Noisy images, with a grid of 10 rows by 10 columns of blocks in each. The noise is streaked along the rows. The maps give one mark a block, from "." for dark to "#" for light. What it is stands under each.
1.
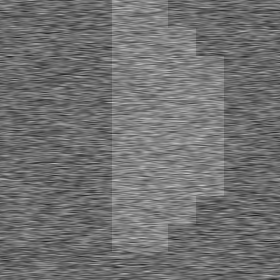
....##....
....###...
....####..
....####..
....####..
....####..
....####..
....###...
....##....
..........
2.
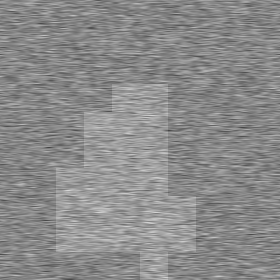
..........
..........
..........
....##....
...###....
...###....
..####....
..#####...
..#####...
.....#....
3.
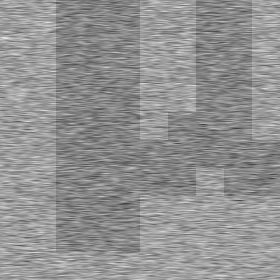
##...##..#
##...##..#
##...##..#
##...##..#
##...#...#
##........
##.....#..
##...#####
##...#####
##########
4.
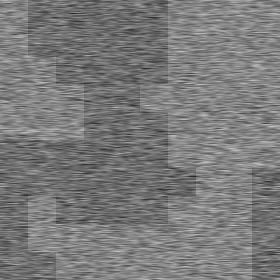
#.....####
#.....####
##....####
###..#####
###...####
......####
.......##.
.#....###.
.########.
..#######.
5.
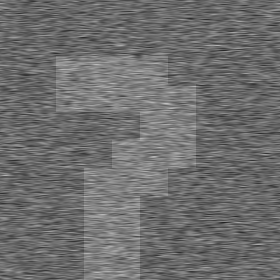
..........
..........
..####....
..#####...
.....##...
....###...
...###....
...##.....
...##.....
...##.....
